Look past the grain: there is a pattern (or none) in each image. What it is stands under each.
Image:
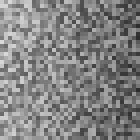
a smooth slope
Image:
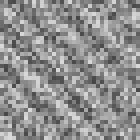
diagonal stripes
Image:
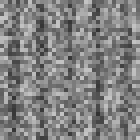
vertical stripes
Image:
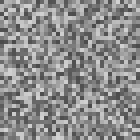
only noise
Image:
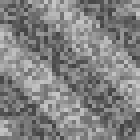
diagonal stripes
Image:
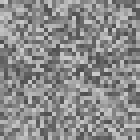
only noise
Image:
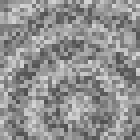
rings round one point
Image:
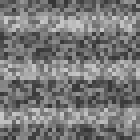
horizontal stripes
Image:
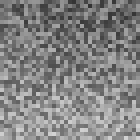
a smooth slope
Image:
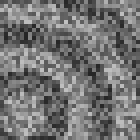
rings round one point
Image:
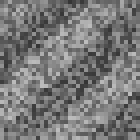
diagonal stripes
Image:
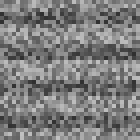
horizontal stripes
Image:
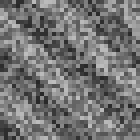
diagonal stripes
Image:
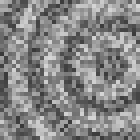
rings round one point
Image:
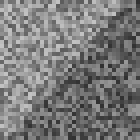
a sharp edge
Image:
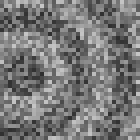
rings round one point
